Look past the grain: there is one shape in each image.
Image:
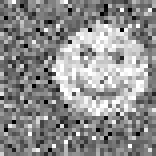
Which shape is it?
smiling face
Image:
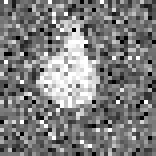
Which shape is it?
pear
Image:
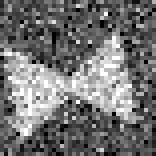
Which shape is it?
bow tie
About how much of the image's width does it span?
nearly all
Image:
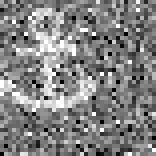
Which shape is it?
anchor
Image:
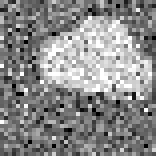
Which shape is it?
cloud
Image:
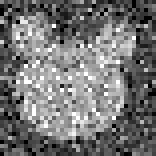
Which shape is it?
bear's head
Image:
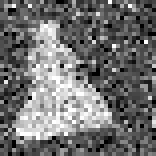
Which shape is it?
chess pawn
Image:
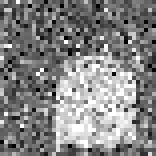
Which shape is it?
ghost
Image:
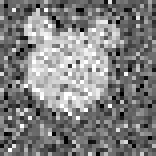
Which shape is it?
bear's head
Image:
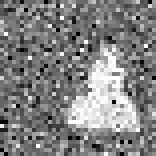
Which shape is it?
chess pawn
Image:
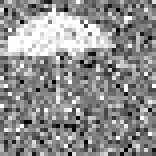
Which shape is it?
umbrella
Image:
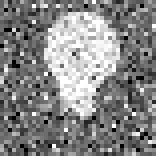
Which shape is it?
light bulb
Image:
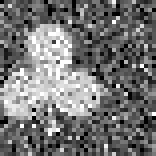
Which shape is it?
club
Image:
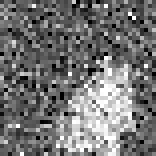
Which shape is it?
chess knight
